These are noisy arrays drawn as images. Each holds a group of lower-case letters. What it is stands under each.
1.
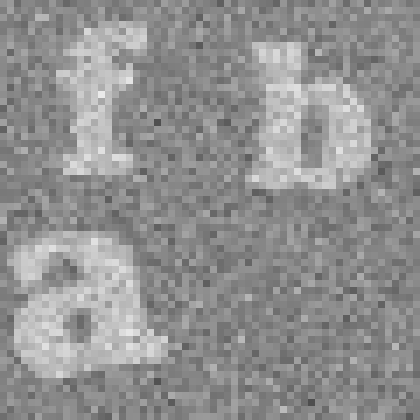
top left: f; top right: b; bottom left: a
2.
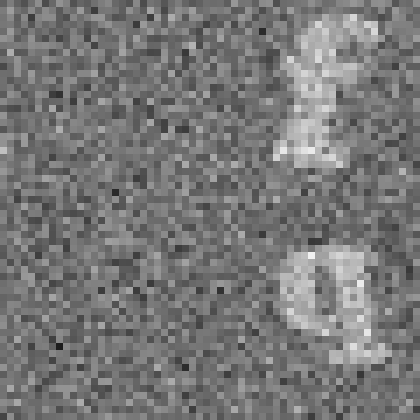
top right: f; bottom right: q
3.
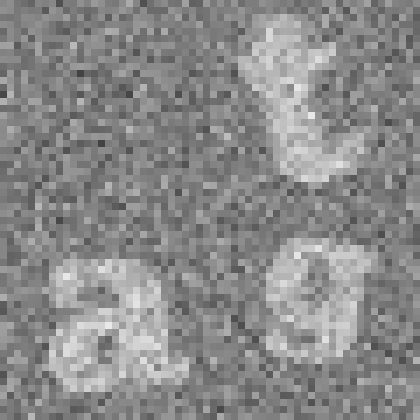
top right: t; bottom left: a; bottom right: g
